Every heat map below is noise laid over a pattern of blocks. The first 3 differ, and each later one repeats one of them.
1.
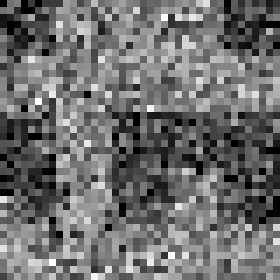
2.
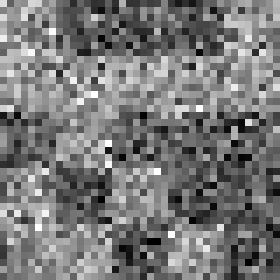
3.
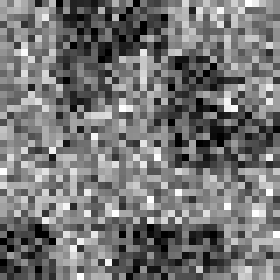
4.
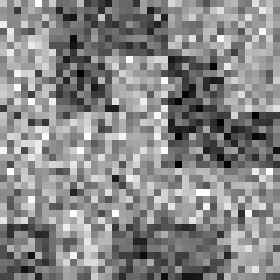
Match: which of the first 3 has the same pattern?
3
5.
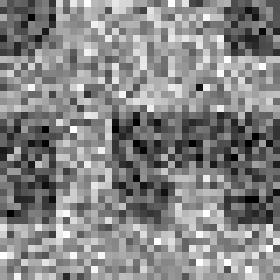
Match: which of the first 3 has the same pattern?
1
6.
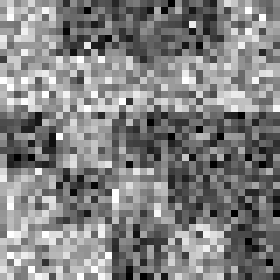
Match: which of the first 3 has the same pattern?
2
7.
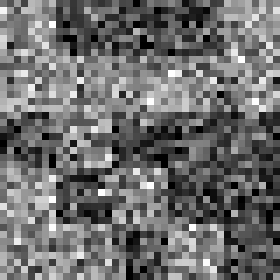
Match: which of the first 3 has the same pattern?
2
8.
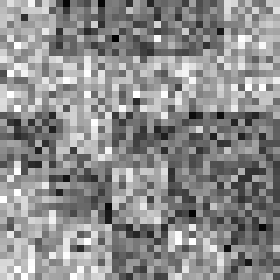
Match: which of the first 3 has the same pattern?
2
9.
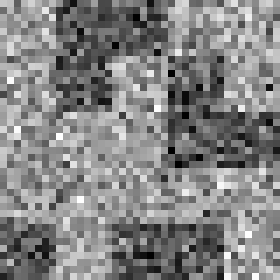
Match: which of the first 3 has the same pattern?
3
